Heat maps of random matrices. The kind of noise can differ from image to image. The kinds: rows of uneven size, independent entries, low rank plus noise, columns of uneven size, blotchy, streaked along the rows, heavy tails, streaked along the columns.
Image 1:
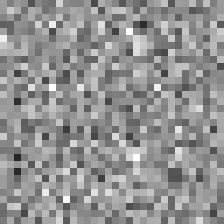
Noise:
low rank plus noise
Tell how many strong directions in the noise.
five to eight
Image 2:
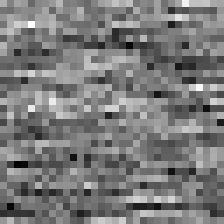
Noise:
streaked along the rows
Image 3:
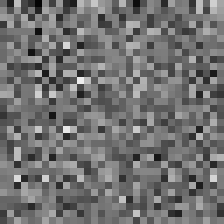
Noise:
low rank plus noise
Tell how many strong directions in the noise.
one
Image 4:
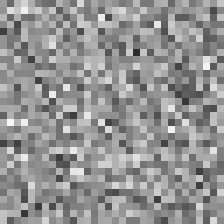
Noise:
independent entries
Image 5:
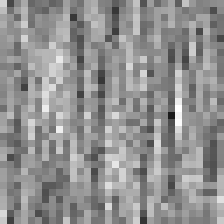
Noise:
streaked along the columns
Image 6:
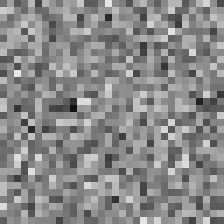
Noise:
low rank plus noise
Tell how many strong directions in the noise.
three or four
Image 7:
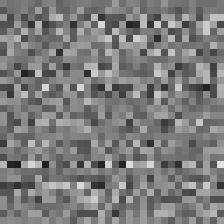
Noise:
rows of uneven size
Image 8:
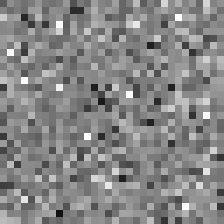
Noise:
heavy tails
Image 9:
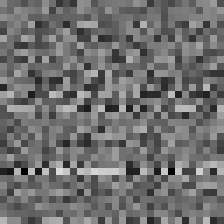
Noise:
rows of uneven size
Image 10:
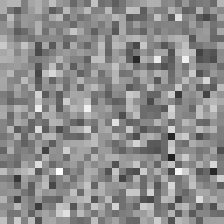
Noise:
low rank plus noise
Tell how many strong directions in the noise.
one
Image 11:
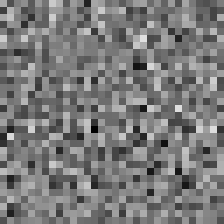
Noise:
low rank plus noise
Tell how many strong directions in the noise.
two
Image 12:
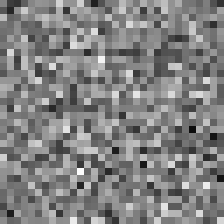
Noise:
independent entries
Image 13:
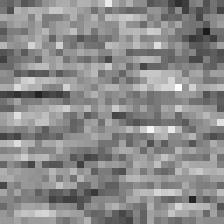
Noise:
streaked along the rows
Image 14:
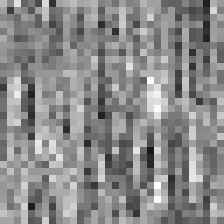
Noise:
streaked along the columns
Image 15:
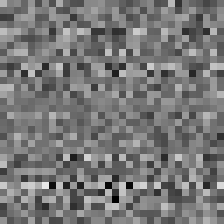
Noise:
rows of uneven size
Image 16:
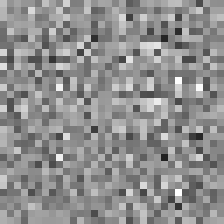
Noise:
low rank plus noise
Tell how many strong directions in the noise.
three or four
